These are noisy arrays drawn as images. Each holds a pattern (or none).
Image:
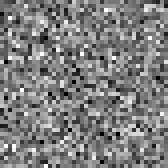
only noise
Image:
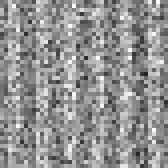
vertical stripes
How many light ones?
6
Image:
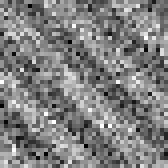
diagonal stripes
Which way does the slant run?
top left to bottom right
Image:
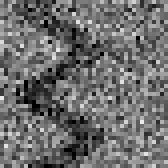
a wavy band
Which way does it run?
top to bottom
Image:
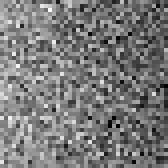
a smooth slope
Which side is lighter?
left
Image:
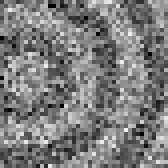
rings round one point
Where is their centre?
middle left
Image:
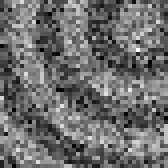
rings round one point
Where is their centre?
top right
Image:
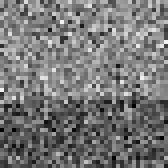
a sharp edge
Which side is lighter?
top
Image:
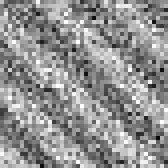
diagonal stripes
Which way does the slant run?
top left to bottom right
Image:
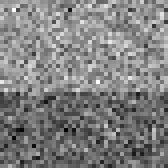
a sharp edge
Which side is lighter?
top
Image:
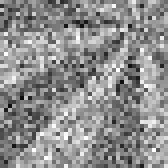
spokes from one point
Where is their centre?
top right
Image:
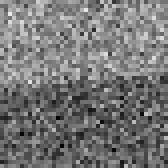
a sharp edge
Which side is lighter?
top
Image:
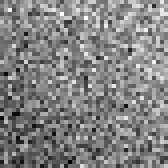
a smooth slope
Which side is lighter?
top right
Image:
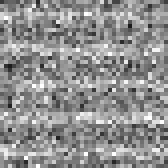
horizontal stripes
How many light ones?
5
